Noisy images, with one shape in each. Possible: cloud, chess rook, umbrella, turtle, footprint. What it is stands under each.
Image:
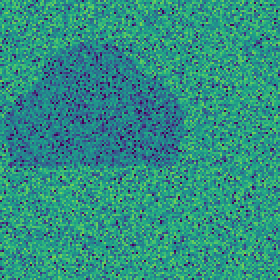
cloud
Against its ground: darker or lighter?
darker
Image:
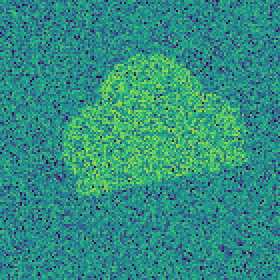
cloud
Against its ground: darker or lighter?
lighter
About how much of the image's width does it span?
two thirds
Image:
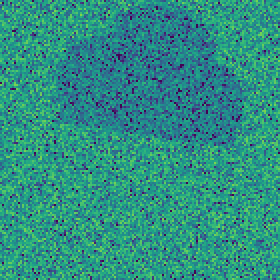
cloud
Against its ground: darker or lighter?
darker
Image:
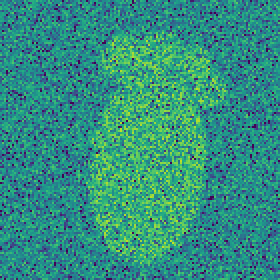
footprint
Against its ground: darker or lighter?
lighter
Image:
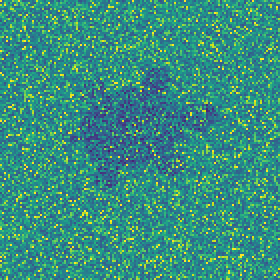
turtle
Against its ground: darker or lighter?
darker
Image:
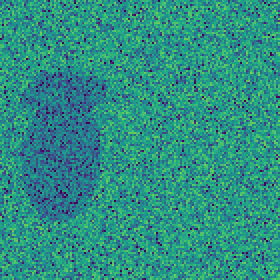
footprint
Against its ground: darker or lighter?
darker
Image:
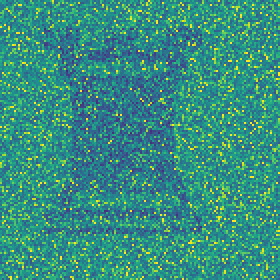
chess rook
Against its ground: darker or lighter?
darker
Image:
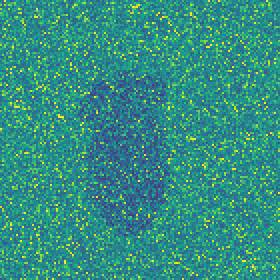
footprint
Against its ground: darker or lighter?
darker
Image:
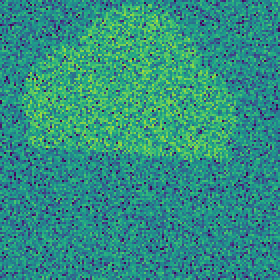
cloud
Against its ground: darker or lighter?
lighter
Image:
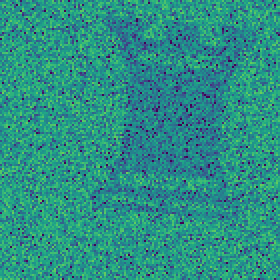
chess rook
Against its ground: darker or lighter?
darker
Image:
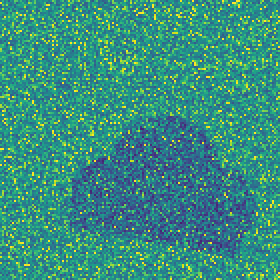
cloud
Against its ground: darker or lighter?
darker
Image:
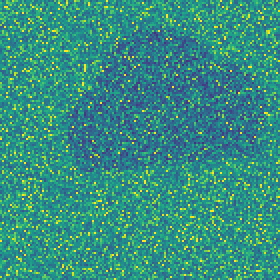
cloud
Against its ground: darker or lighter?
darker
